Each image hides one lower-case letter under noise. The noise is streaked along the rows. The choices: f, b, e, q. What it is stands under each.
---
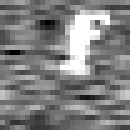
light f
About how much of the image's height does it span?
half
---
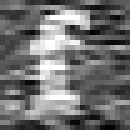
light f
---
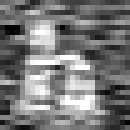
light b
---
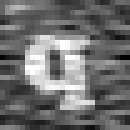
light q
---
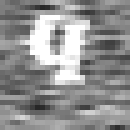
light q
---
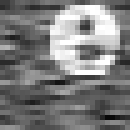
light e
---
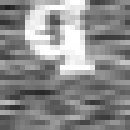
light q
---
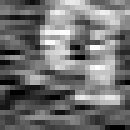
light q
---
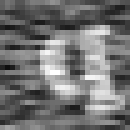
light q
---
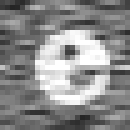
light e
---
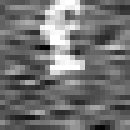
light f
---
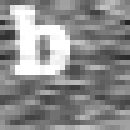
light b
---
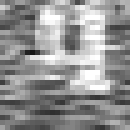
light q
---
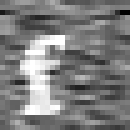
light f
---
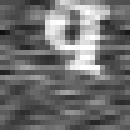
light q
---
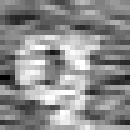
light q
